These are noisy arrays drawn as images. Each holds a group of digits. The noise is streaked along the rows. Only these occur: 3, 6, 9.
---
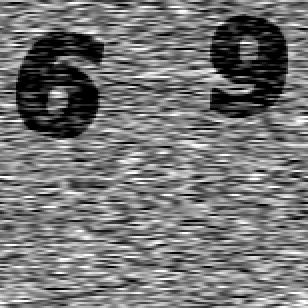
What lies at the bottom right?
nothing
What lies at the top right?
9
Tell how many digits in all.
2
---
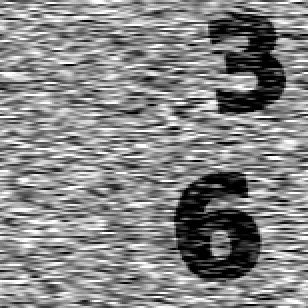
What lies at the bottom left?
nothing
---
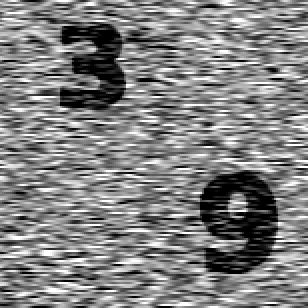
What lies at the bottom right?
9
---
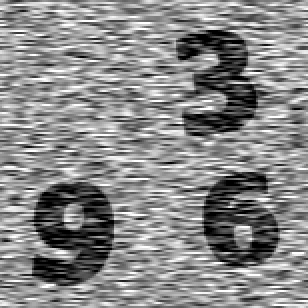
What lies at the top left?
nothing
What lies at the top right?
3
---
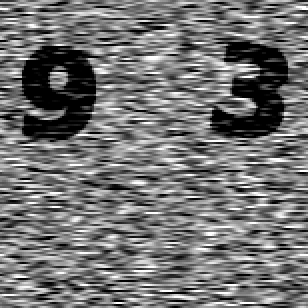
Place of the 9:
top left
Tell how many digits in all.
2
